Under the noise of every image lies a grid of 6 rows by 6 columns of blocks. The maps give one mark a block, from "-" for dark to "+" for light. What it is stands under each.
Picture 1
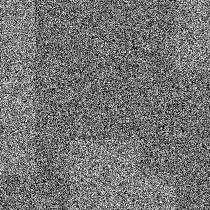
+ - - - - +
+ - - - - +
+ - - - - -
+ - - - - -
+ - + + - -
- - + + + -
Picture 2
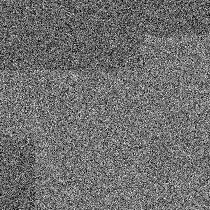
- - - - - -
- - - - + +
+ + + + + +
+ + + + + +
- + + + + +
- + + + + +
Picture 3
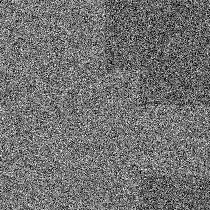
+ + + - - -
+ + + - - -
+ + + + - -
+ + + + + +
+ + + + + +
+ + + + - -
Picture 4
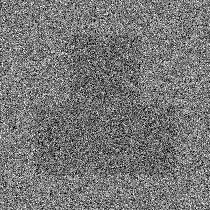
+ + + + + +
+ + - - + +
+ + - - + +
+ - - - - +
+ - - - - +
+ + + + + +
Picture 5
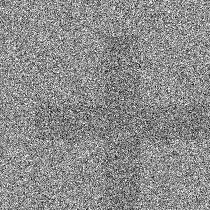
+ + + + + +
+ + + - + +
+ + + - + +
+ - - - - -
+ + + - + +
+ + + - + +
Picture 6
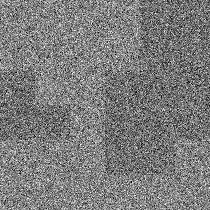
+ + + + - -
+ + + + - -
- + + - - -
- - + - - -
+ + + - - +
+ + + + + +
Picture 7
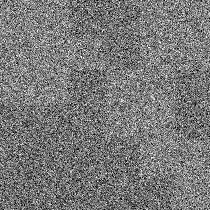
+ + - - + +
+ + + - + +
+ + - + + -
- - - + + -
- - - - + +
- - - - - +
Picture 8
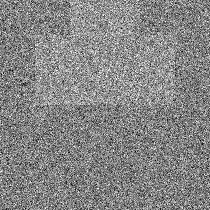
- - + + - -
- + + + + -
- + + + + -
- - - - - -
- - - - - -
- - - - - -
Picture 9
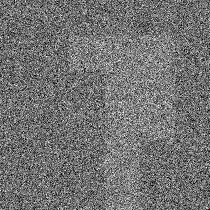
- - - - - -
- - + + + -
- - - + + -
- - - + + -
- - - + - -
- - - + - -
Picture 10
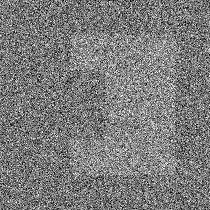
- - - - - -
- - + + + -
- - - + + -
- - - + + -
- - + + + -
- - - - - -
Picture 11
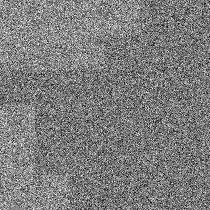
+ + + + - -
+ + + - - -
- - - - - -
+ - - - - -
+ - - - - -
+ + - - - -
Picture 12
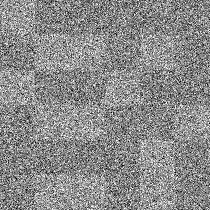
+ - - - - -
- + + - + -
+ - - + - -
- + + - - +
- - - - + -
- + + - + -
